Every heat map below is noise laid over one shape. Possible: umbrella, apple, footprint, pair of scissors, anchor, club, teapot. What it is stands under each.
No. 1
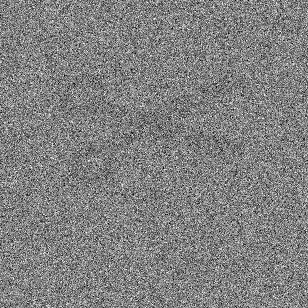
dark pair of scissors
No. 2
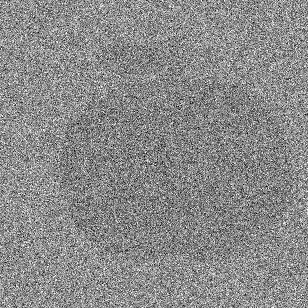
dark apple
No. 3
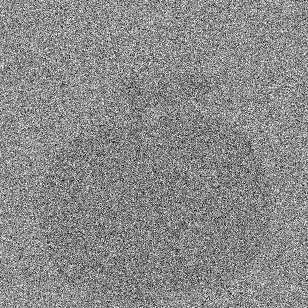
dark apple
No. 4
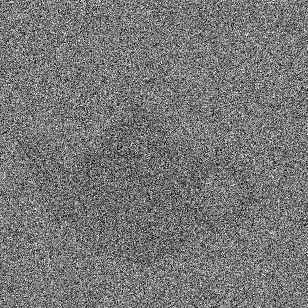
dark teapot
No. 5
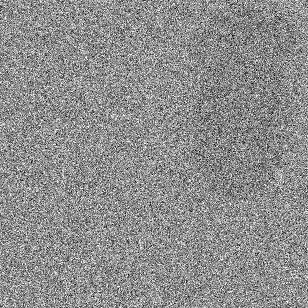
dark footprint
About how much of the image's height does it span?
two thirds
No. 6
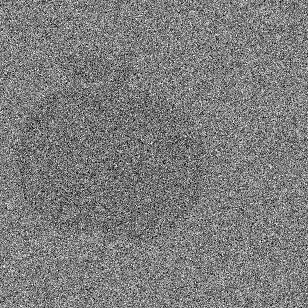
dark apple
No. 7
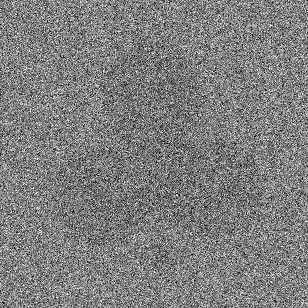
dark club
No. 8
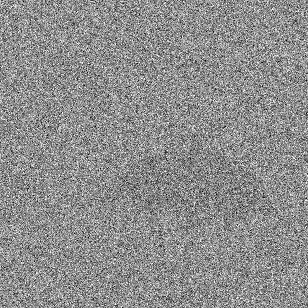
dark umbrella
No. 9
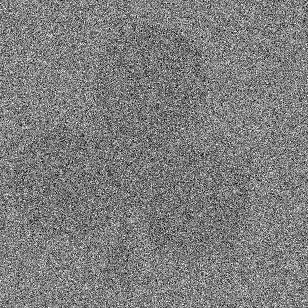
dark club
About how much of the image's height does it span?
nearly all
